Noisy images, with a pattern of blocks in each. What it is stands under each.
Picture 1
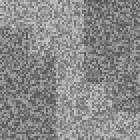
the same after a half turn
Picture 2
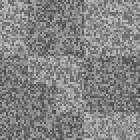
mirrored about the diagonal from the bottom left
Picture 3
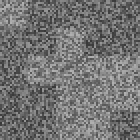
mirrored about the diagonal from the top left
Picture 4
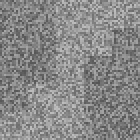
the same after a half turn
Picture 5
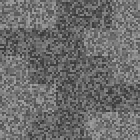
the same after a half turn
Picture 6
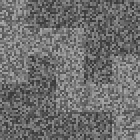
the same after a half turn
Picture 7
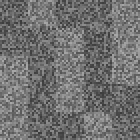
the same after a half turn
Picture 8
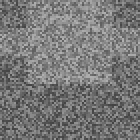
left and right mirror each other
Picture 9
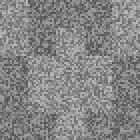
left and right mirror each other
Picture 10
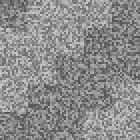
mirrored about the diagonal from the top left
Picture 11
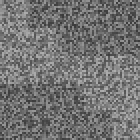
the same after a half turn
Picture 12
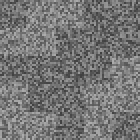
mirrored about the diagonal from the bottom left
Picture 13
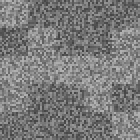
the same after a half turn
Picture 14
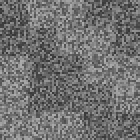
mirrored about the diagonal from the bottom left
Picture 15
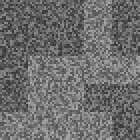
no symmetry
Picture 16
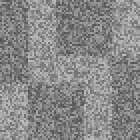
the same after a half turn
